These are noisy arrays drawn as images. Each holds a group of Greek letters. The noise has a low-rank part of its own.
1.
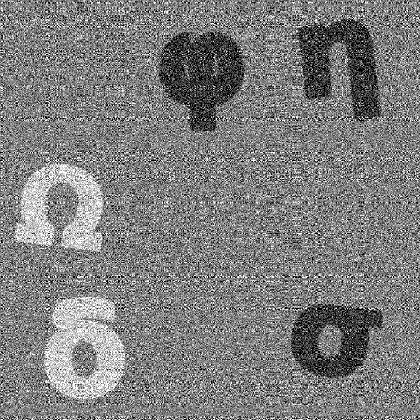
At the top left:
nothing
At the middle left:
omega
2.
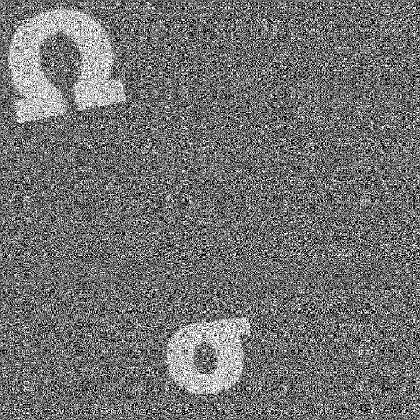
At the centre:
nothing
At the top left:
omega
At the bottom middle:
sigma
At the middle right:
nothing
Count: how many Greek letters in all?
2
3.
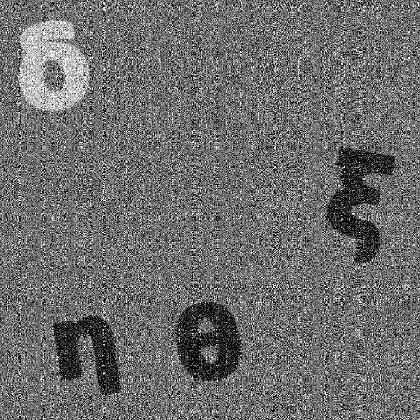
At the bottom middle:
theta
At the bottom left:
eta
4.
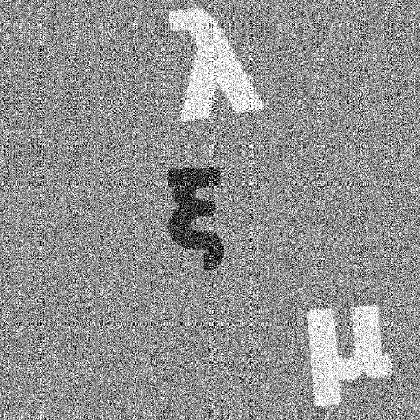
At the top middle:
lambda
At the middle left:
nothing
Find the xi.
centre
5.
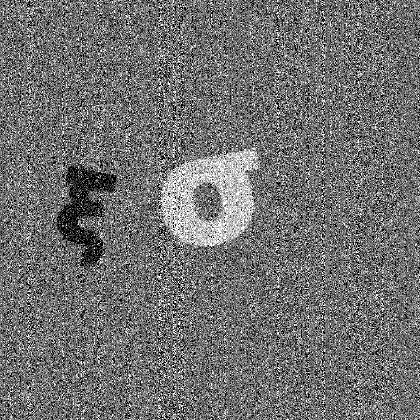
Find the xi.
middle left
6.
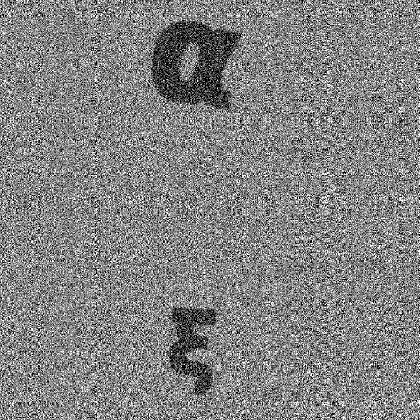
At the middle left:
nothing
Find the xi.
bottom middle
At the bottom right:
nothing
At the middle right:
nothing
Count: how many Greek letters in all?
2
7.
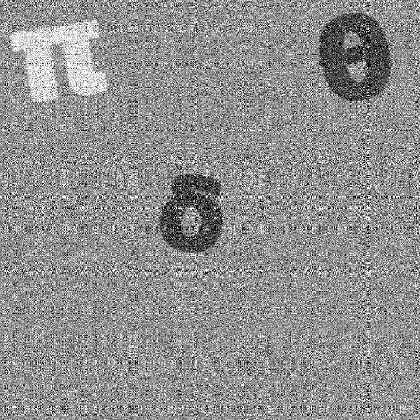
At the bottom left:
nothing
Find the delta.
centre
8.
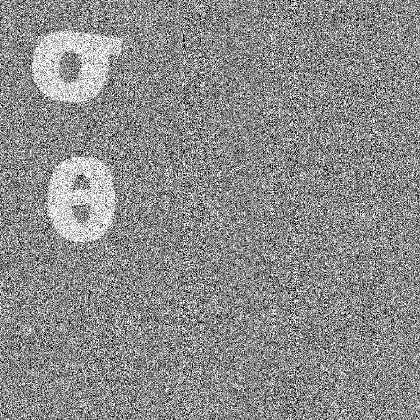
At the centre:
nothing
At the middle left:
theta
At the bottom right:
nothing
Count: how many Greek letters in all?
2
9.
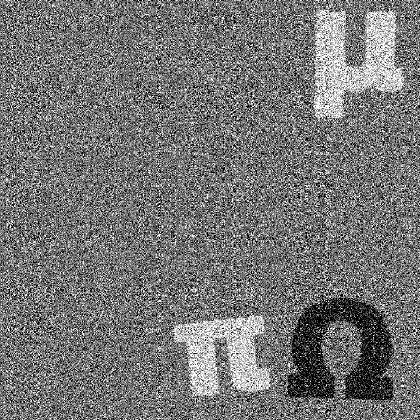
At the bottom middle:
pi
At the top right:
mu
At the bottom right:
omega
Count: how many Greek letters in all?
3
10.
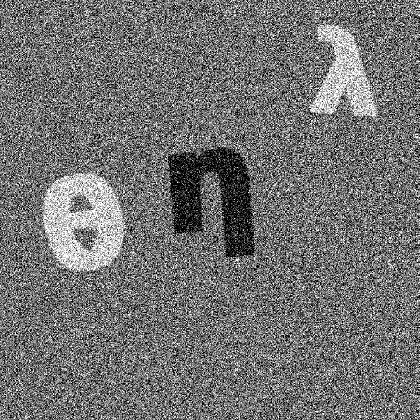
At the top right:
lambda
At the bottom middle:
nothing
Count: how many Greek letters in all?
3
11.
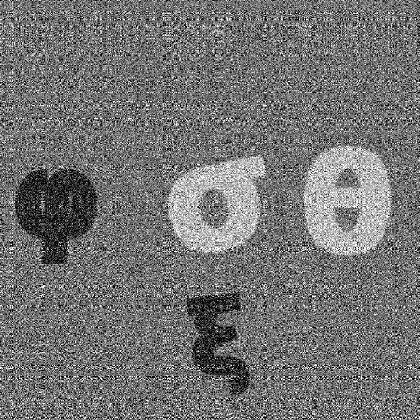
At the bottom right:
nothing
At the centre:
sigma
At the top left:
nothing
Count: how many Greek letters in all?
4
